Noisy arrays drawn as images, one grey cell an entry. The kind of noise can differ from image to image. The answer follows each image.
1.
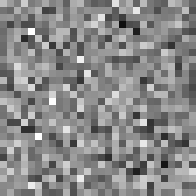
independent entries
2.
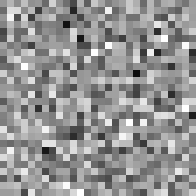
independent entries
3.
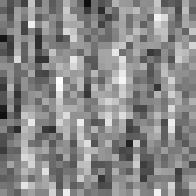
streaked along the columns
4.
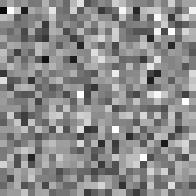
low rank plus noise
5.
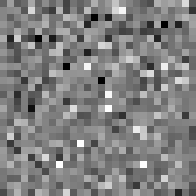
heavy tails
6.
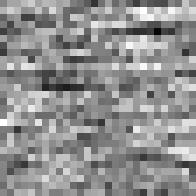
streaked along the rows
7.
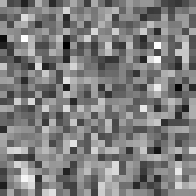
low rank plus noise
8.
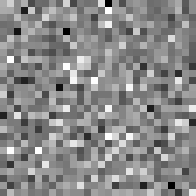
heavy tails
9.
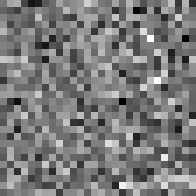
independent entries
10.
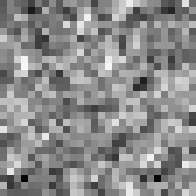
blotchy
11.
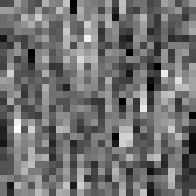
streaked along the columns
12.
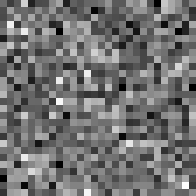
low rank plus noise
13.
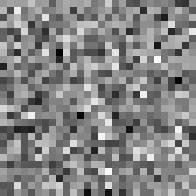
independent entries
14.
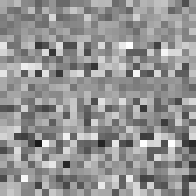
rows of uneven size
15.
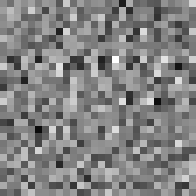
low rank plus noise
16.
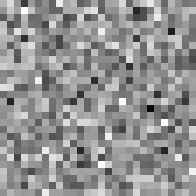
independent entries
